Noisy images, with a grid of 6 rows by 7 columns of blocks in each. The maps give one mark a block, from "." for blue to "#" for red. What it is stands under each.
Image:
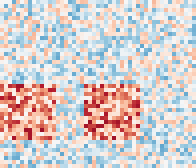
. . . . . . .
. . . . . . .
. . . . . . .
# # . # # . .
# # . # # . .
. . . . . . .
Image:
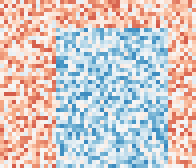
# # # # # # #
# # . . . . #
# # . . . . #
# # . . . . #
# # . . . . #
# # . . . . #
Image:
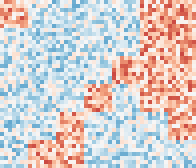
# . . . . # #
. . . . . # #
. . . . # # #
. . . # . # #
. . # . . . #
. # # . . . .
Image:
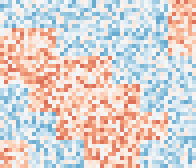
. . . . . . #
# # . . . . #
# # # # . . .
. # # # # . .
. . # # # # .
# . . # # . .
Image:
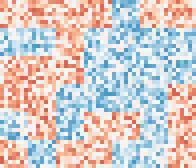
# # # # . # #
. . # . . . .
# # # . . . .
# # . . . . #
. # . # # . #
# . # # . . #
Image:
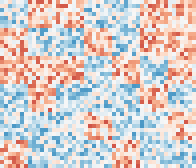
. # # . . # #
# . . # . # #
# # # . # . #
. # . . . # .
. . . # . . #
# . . . # . .
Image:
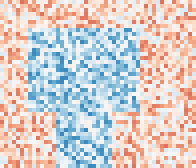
# # # # # # #
# . . . . # #
# . . . . # #
# . . . . # #
# # . . # # #
# # . . # # #
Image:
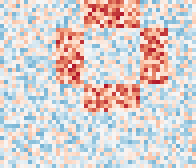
. . . # # . .
. . # . . # .
. . # . . # .
. . . # # . .
. . . . . . .
. . . . . . .
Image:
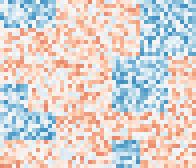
. . # # # . .
# # # # # . .
# # # # . . #
. # # # . . #
. . # # # # #
# # # # . # #
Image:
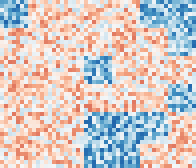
. # # # # . .
# # # # # # .
# # # . # # #
# # # # # # .
# # # . . . #
# # # . . # #
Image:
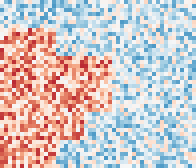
. . . . . . .
# # . . . . .
# # # # . . .
# # # # . . .
# # # . . . .
# # . . . . .
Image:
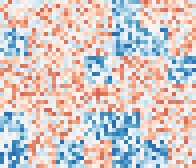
# # # # . # #
. # # # . . #
# # # . # # .
# # # # # # #
. # # . . # #
. # . # . . #
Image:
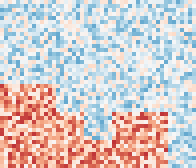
. . . . . . .
. . . . . . .
. . . . . . .
# # . . . . .
# # # . # # .
# # # # # # .
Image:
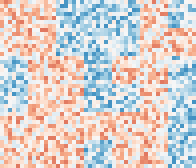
# # . . . # .
# # . . . # #
. # # . # # .
. # # . . # .
# # # # # # .
# # # . # # .
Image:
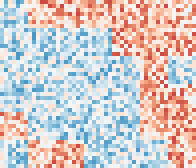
. # # # # # #
. . . . # # #
. . . . . # .
. . . . . # #
# . . . . # #
. # # . . . #
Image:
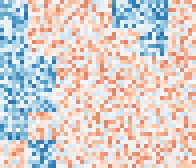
. # # # . . #
. # # # # . #
. . # # # # #
. . # # # # #
. # # # # # #
# . # # # # #
